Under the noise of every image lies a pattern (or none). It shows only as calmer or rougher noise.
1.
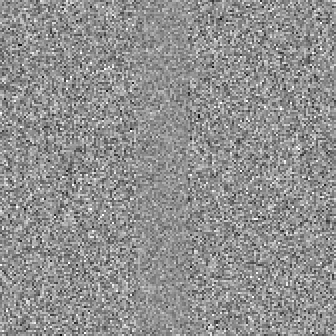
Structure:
one band of columns
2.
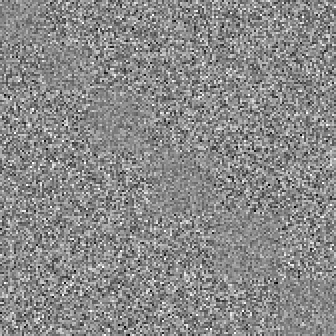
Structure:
blocks along the diagonal
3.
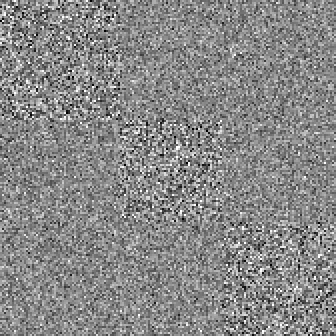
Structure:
blocks along the diagonal
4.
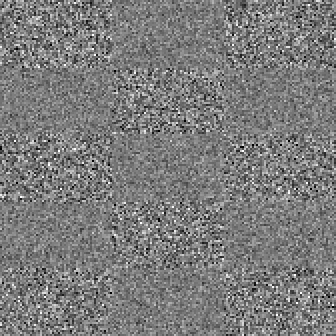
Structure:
a checkerboard
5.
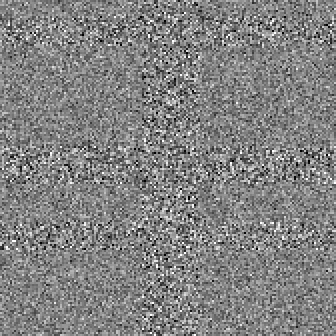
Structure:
bands of rows crossing bands of columns
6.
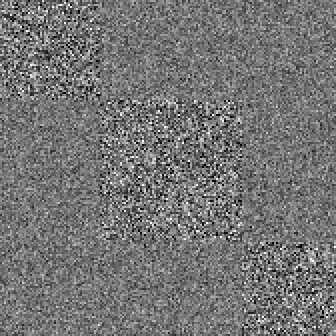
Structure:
blocks along the diagonal
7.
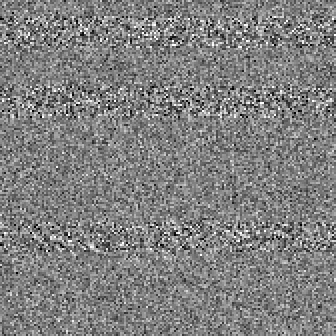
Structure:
bands of rows
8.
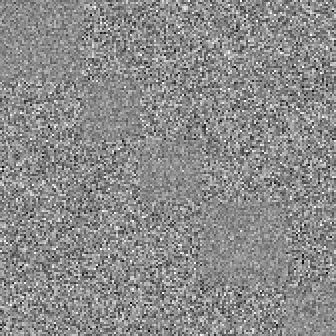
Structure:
blocks along the diagonal
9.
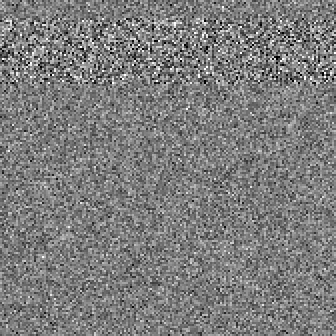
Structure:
one band of rows
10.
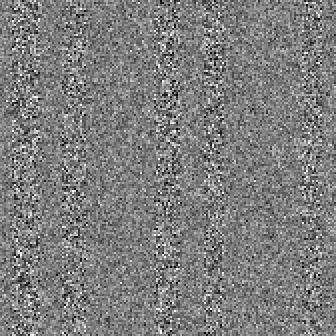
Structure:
bands of columns
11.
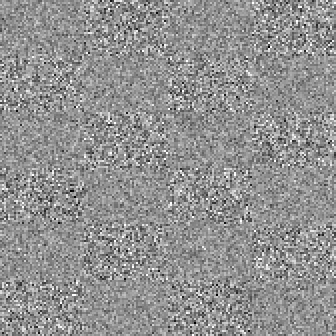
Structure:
a checkerboard
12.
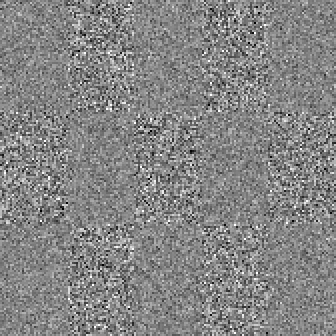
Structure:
a checkerboard
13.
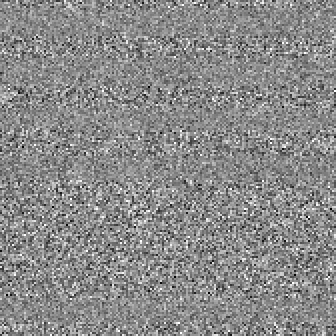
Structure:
bands of rows
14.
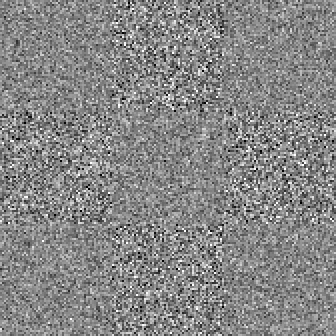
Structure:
a checkerboard
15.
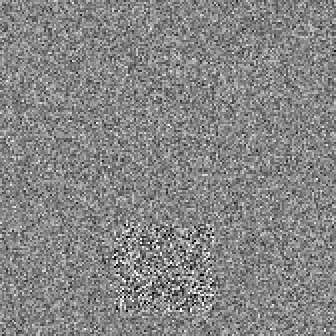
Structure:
one block
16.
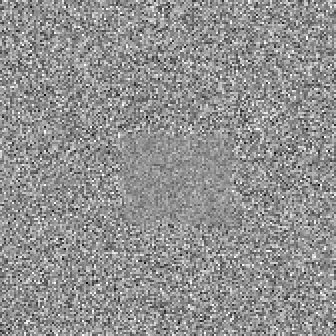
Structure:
one block
